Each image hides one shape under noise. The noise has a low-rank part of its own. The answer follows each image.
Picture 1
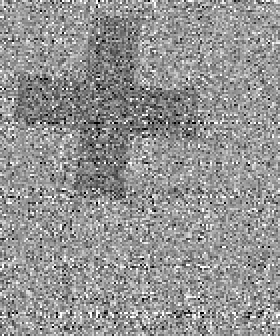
cross
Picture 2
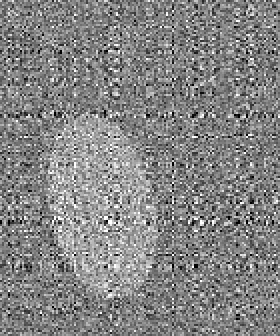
ellipse
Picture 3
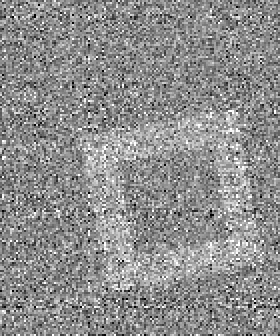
square frame
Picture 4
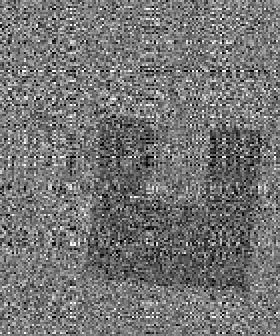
square with a notch
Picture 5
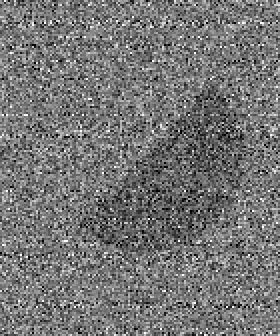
half disc
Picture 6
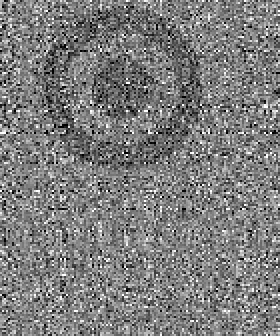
bullseye
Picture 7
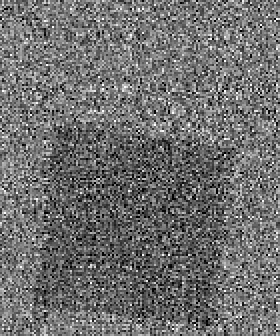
square
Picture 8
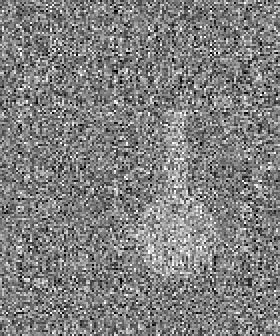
lollipop
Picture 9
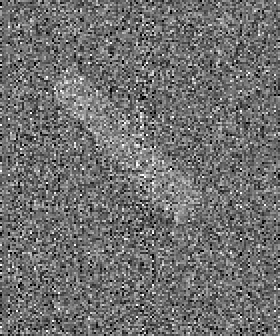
bar
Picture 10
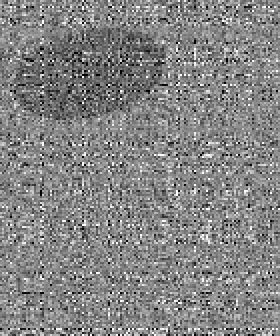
ellipse
